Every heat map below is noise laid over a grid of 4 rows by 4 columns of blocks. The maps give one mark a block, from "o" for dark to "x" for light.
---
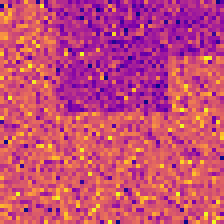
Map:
xooo
xoox
xxxx
xxxx
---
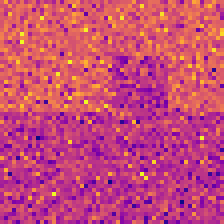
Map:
xxxx
xxox
oooo
oooo
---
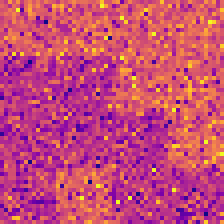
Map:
xxxx
ooxx
ooox
oxoo
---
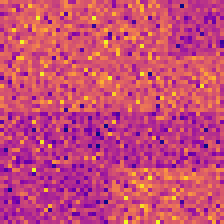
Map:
xxxo
xxxx
oooo
ooxx
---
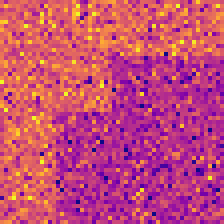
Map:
xxxx
xxoo
xooo
xooo
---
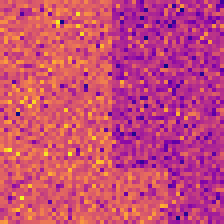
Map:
xxoo
xxoo
xxoo
xxxo
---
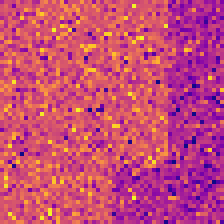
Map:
xxxo
xxxo
xxxo
xxoo
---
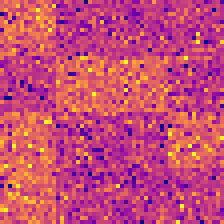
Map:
xooo
oxxo
xoox
xooo
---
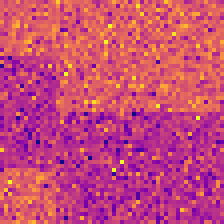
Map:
xxxx
oxxx
oooo
xooo
